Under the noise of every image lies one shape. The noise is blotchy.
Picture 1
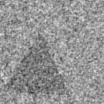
triangle
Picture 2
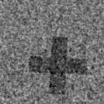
cross
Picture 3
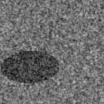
ellipse
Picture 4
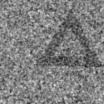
triangle frame
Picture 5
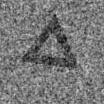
triangle frame
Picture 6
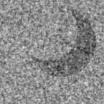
crescent
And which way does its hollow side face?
up and left
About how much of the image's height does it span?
two thirds
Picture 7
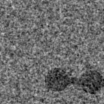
dumbbell
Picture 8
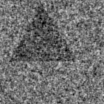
triangle
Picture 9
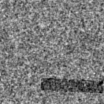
bar
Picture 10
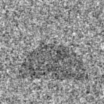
half disc
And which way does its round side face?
up
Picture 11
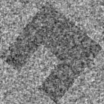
square with a notch
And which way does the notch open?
down and left
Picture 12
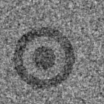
bullseye
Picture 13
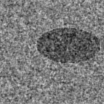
ellipse
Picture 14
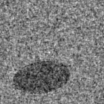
ellipse
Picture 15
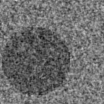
disc
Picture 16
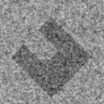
square with a notch
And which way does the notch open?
up and left
